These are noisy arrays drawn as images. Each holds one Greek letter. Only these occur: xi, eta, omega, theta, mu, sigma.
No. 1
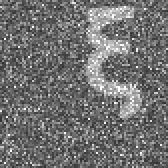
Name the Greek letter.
xi
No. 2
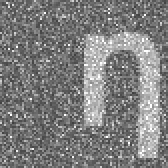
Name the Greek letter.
eta
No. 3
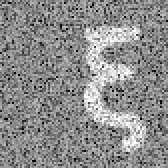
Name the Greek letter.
xi
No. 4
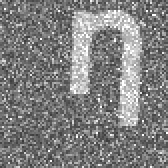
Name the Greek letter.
eta
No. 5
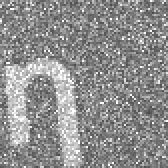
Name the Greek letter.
eta
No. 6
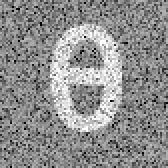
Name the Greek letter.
theta
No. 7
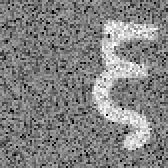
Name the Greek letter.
xi
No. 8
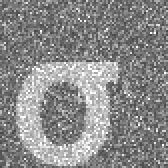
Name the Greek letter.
sigma
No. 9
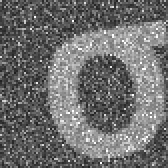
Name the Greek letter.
sigma
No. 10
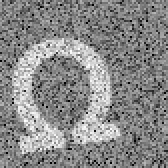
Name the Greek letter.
omega
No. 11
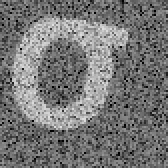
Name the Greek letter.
sigma
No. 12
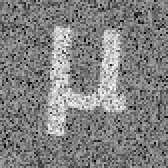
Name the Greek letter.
mu
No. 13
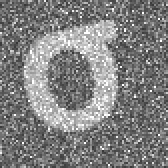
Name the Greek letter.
sigma
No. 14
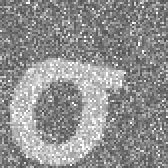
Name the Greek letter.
sigma
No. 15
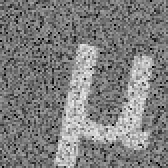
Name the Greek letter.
mu
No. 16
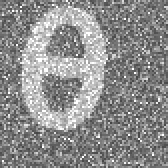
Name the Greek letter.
theta
